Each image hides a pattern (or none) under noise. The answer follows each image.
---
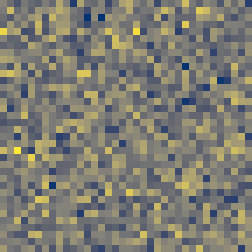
only noise
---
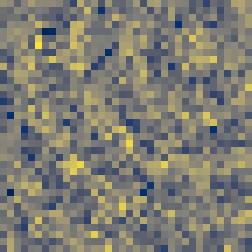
rings round one point
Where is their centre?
top right
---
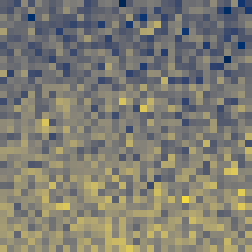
a smooth slope
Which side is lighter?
bottom
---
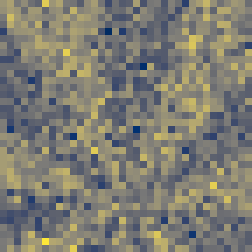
spokes from one point
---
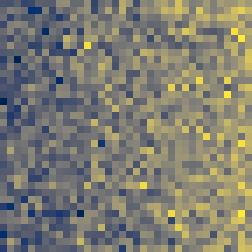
a smooth slope
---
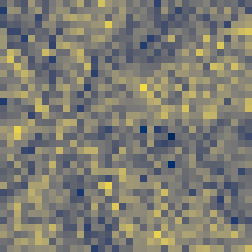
spokes from one point
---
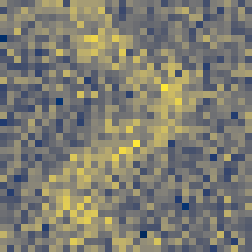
a wavy band
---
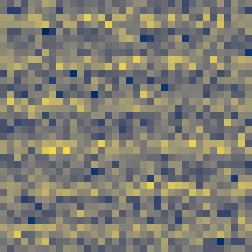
horizontal stripes
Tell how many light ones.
6
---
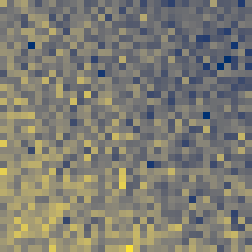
a smooth slope
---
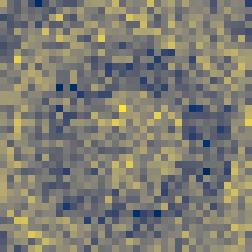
rings round one point
